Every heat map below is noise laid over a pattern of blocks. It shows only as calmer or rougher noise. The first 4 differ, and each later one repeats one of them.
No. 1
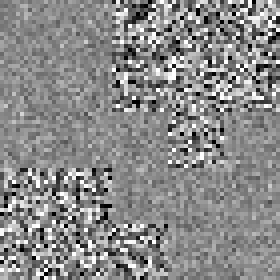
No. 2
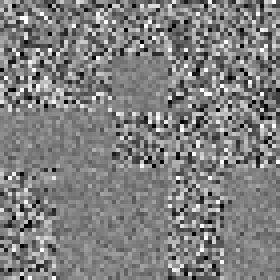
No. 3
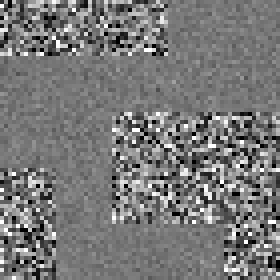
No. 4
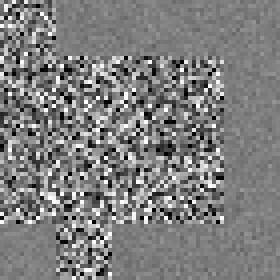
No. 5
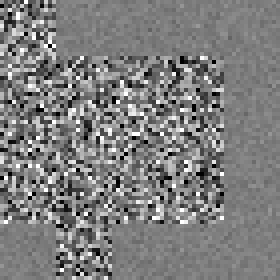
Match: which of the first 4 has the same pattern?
4
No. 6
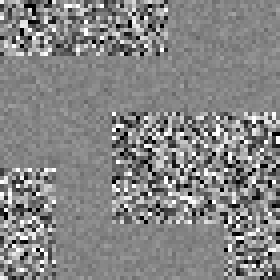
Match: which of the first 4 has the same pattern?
3
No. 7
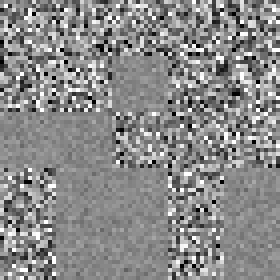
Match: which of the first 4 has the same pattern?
2
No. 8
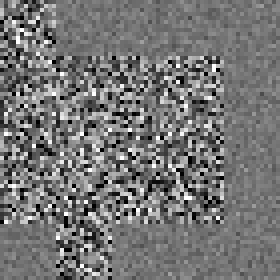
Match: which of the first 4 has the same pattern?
4
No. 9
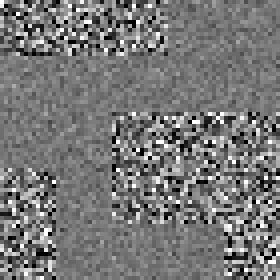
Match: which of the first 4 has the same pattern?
3
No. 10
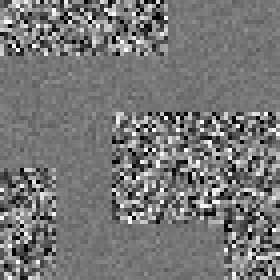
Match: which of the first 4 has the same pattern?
3
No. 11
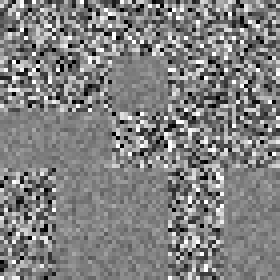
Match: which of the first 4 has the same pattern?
2
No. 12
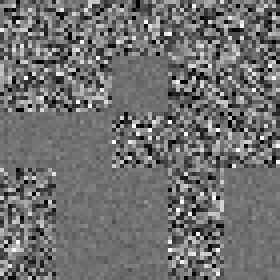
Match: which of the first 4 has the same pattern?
2
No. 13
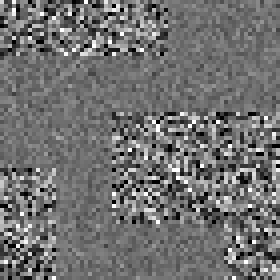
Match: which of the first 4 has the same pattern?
3
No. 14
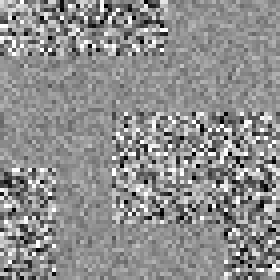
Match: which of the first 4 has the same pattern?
3
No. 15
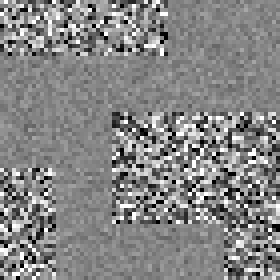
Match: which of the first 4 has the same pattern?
3
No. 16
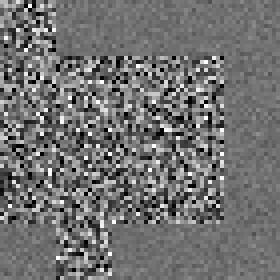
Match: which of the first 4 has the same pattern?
4
